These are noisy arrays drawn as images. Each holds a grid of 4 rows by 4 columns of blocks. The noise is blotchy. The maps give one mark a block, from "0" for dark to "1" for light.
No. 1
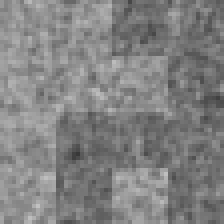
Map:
1100
1110
1000
1010
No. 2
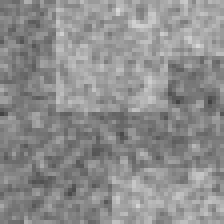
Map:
0111
0110
0000
0011
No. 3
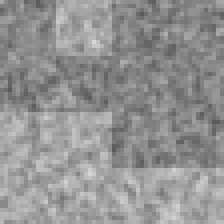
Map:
0100
0000
1100
1111
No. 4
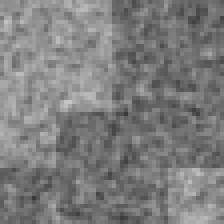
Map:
1100
1100
1000
0001
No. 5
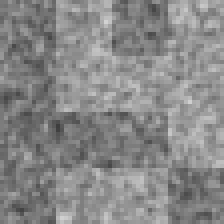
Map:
0101
0111
0001
0110
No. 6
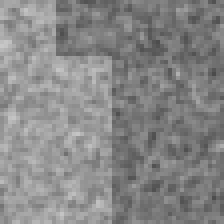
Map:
1000
1100
1100
1100
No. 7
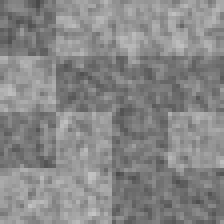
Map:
0111
1000
0101
1100
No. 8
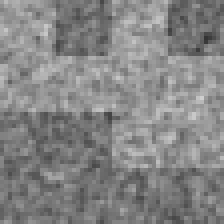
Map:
1010
1111
0011
0000
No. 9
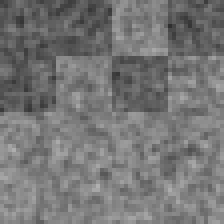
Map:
0010
0101
1111
1111
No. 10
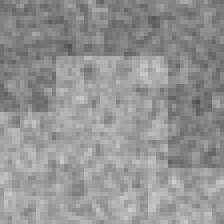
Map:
0000
0110
1110
1111
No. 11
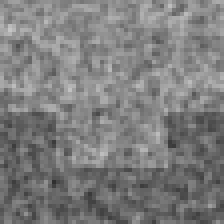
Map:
1111
1111
0110
0000
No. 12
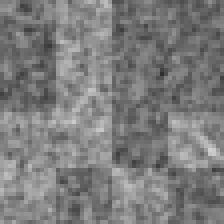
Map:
0100
0100
1101
1010
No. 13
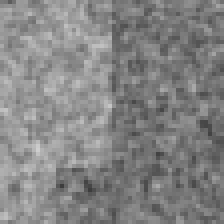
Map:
1100
1100
1100
1000
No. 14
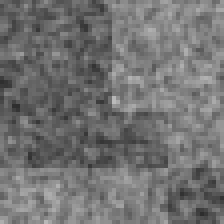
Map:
0011
0011
0001
1110
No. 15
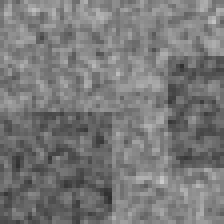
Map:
1111
1110
0010
0011
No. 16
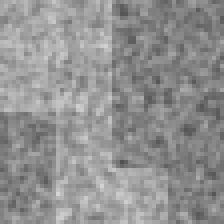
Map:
1100
1100
0100
0110
